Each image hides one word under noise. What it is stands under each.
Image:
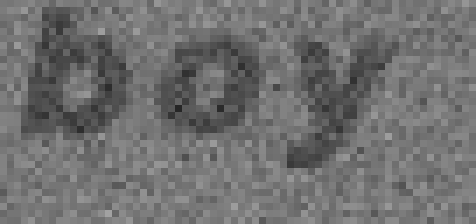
boy
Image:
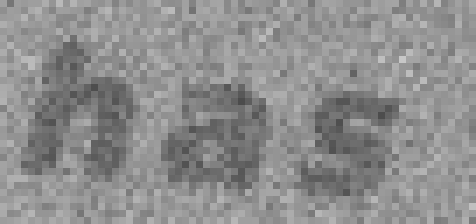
has
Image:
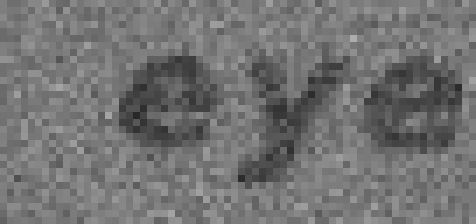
eye
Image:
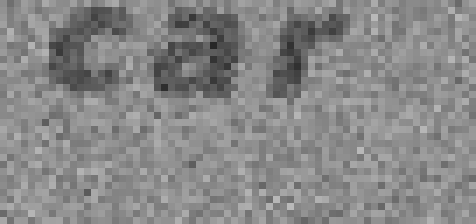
car
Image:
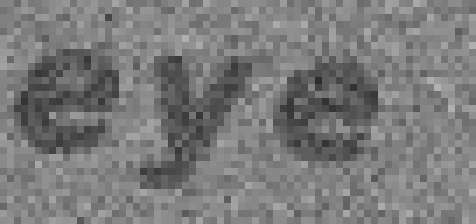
eye
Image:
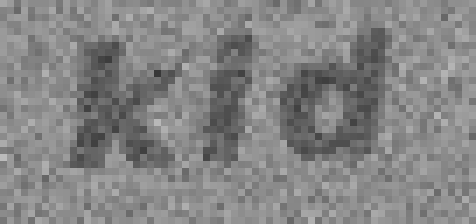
kid
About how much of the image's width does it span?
two thirds
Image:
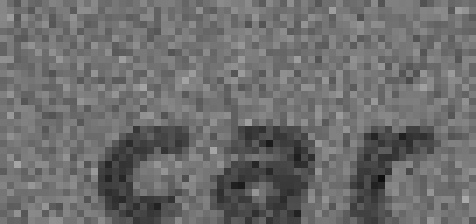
car
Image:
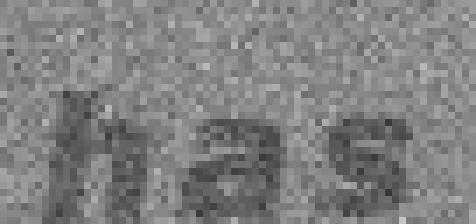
has
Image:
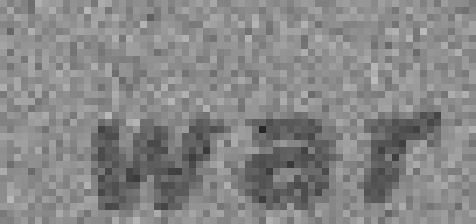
war
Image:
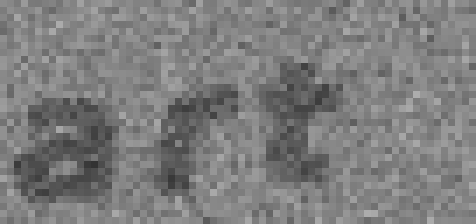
art
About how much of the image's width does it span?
two thirds
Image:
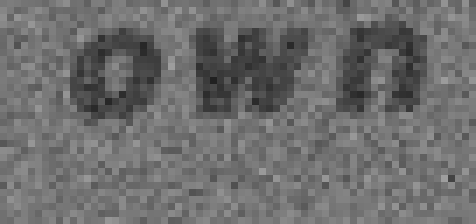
own
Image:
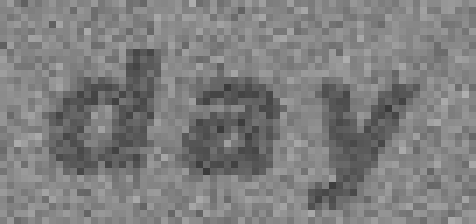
day
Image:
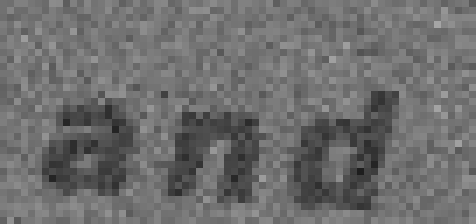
and
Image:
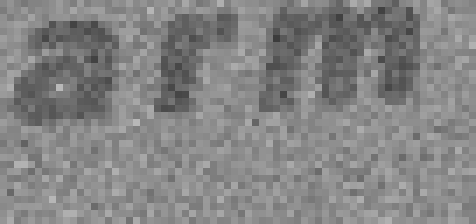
arm
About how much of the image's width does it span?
nearly all
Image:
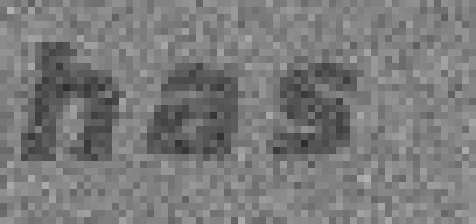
has
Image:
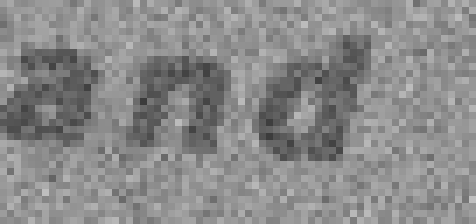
and
